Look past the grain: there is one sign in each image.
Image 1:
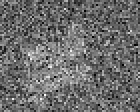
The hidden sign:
not-equal sign
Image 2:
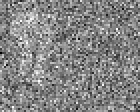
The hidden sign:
pilcrow
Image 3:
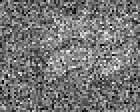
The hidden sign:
approximately sign
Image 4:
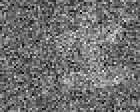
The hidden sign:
plus-minus sign
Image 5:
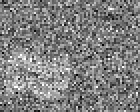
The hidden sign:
approximately sign
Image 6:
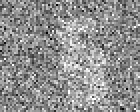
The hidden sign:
section sign
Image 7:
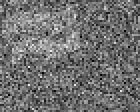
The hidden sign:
approximately sign
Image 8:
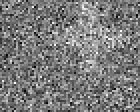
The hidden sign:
plus sign
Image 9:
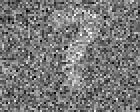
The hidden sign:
question mark
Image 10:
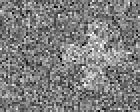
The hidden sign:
plus sign
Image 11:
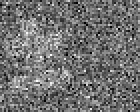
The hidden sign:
plus-minus sign
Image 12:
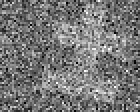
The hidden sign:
plus-minus sign
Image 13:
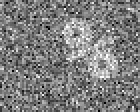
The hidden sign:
percent sign
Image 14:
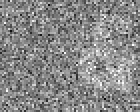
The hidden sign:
ampersand
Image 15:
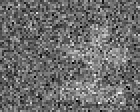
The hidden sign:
plus-minus sign
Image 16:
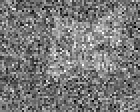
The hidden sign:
not-equal sign
